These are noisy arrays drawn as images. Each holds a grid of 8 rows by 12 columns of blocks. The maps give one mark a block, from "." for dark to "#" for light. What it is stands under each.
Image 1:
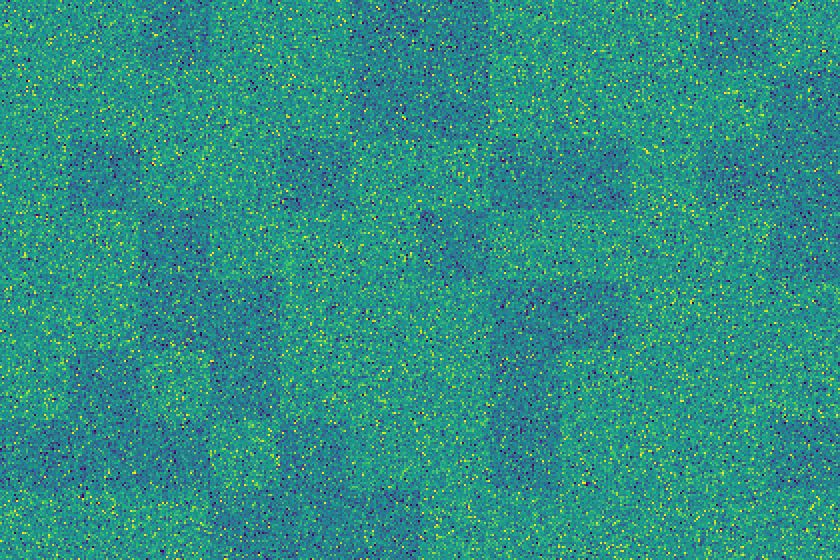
##.##..###.#
#####..####.
#.##.##..#..
##.###.####.
##..###..###
#.#.###.####
...#.##.###.
###...######
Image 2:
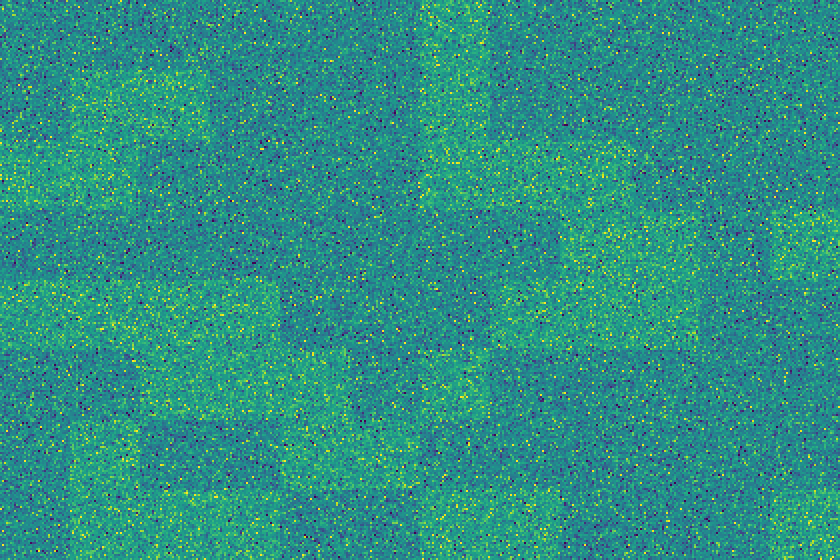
......#.....
.##...#.....
##....###...
........##.#
####...###..
..###.#.....
.#..##......
.###..##...#
